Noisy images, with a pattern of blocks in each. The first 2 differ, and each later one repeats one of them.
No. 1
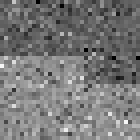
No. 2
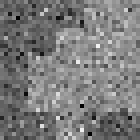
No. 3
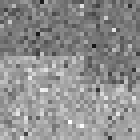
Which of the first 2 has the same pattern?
1
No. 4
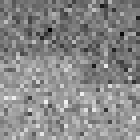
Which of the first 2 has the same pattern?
1
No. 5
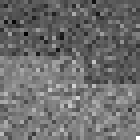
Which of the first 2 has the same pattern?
1
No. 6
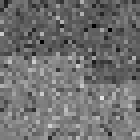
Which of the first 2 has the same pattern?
1
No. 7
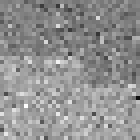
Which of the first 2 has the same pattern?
1
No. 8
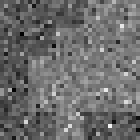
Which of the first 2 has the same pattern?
2
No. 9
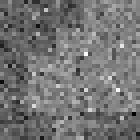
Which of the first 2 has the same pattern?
2
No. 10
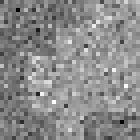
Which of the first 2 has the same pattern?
2
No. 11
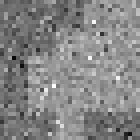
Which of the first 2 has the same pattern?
2
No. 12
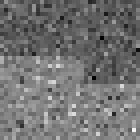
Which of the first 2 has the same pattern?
1
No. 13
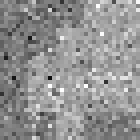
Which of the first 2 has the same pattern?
2
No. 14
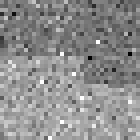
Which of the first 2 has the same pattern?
1
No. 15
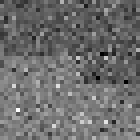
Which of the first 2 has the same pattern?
1
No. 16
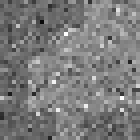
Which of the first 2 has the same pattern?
2
